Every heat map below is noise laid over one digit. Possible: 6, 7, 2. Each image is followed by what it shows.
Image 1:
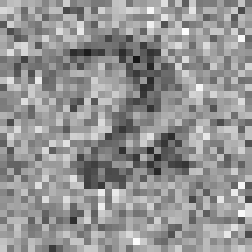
2
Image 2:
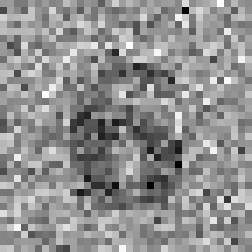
6
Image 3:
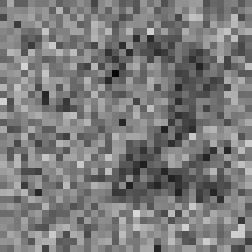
2
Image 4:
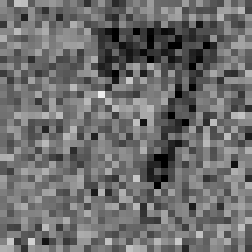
7
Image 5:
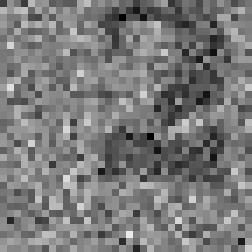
2
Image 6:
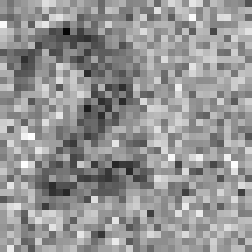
2
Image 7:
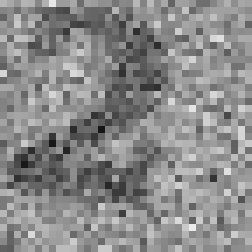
2
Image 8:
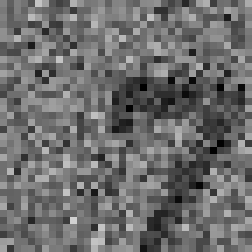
7
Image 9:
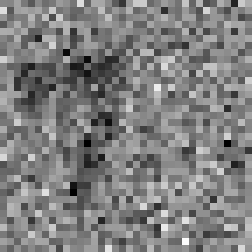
7
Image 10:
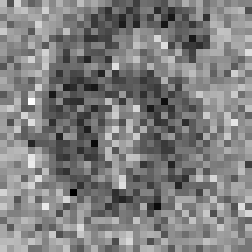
6
